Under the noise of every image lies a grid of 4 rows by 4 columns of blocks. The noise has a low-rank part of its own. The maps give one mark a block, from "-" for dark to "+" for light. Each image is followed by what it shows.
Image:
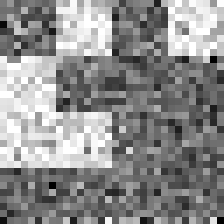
- + - +
+ - - -
+ + - -
- - - -
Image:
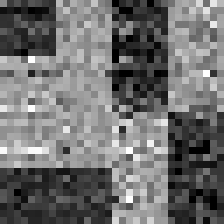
- + - +
+ + - +
+ + + -
- - + -
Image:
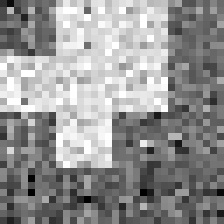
- + + -
+ + + -
- + - -
- - - -
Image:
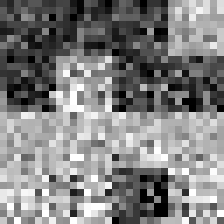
- - - +
- + - -
+ + + +
+ + - +
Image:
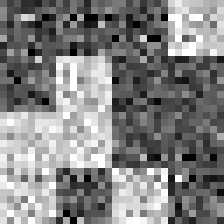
- - - +
- + - -
+ + - -
+ - + -
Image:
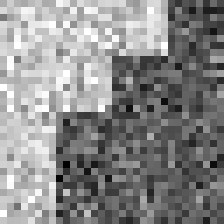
+ + + -
+ + - -
+ - - -
+ - - -
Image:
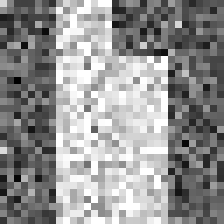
- + - -
- + + -
- + + -
- + + -
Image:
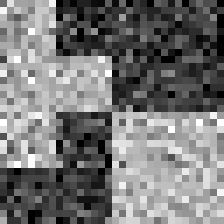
+ - - -
+ + - -
+ - + +
- - + +
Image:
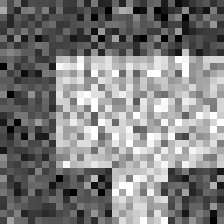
- - - -
- + + +
- + + +
- - + -
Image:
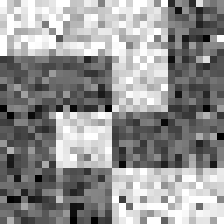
+ + + -
- - + -
- + - -
- - + +
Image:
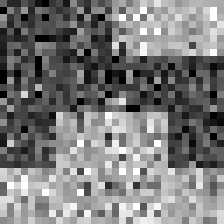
- - + +
- - - -
- + + -
+ + + +
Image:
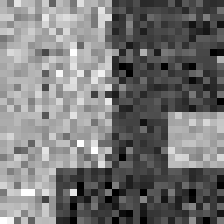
+ + - -
+ + - -
+ + - +
+ - - -
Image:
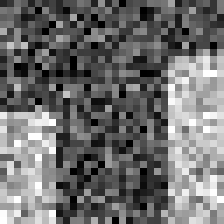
- - - -
- - - +
+ - - +
+ - - +
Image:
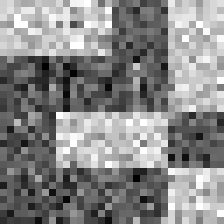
+ + - +
- - - +
- + + -
- - - +
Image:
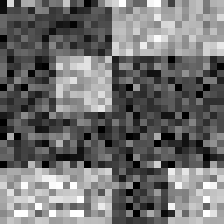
- - + +
- + - -
- - - -
+ + - +
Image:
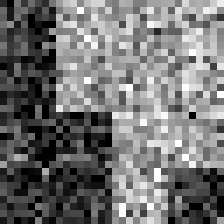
- + + +
- + + +
- - + +
- - + -
